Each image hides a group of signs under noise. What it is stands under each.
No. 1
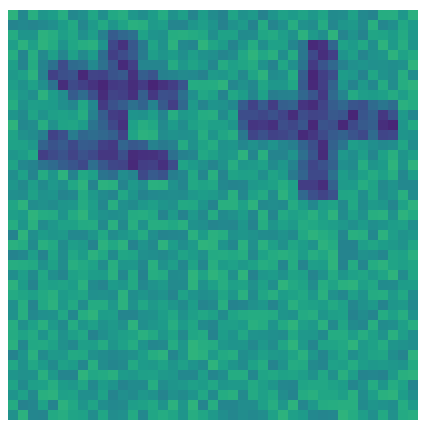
top left: plus-minus sign; top right: plus sign
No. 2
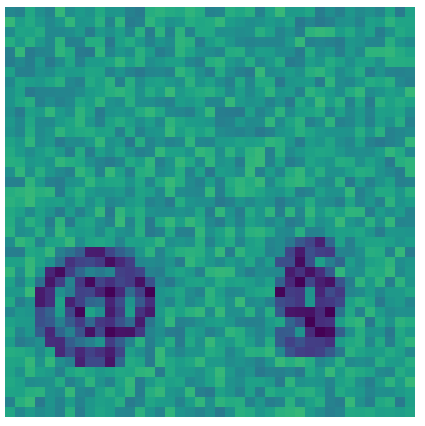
bottom left: at sign; bottom right: section sign
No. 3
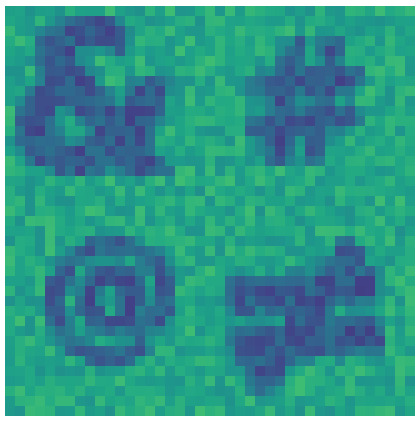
top left: ampersand; top right: hash sign; bottom left: at sign; bottom right: not-equal sign
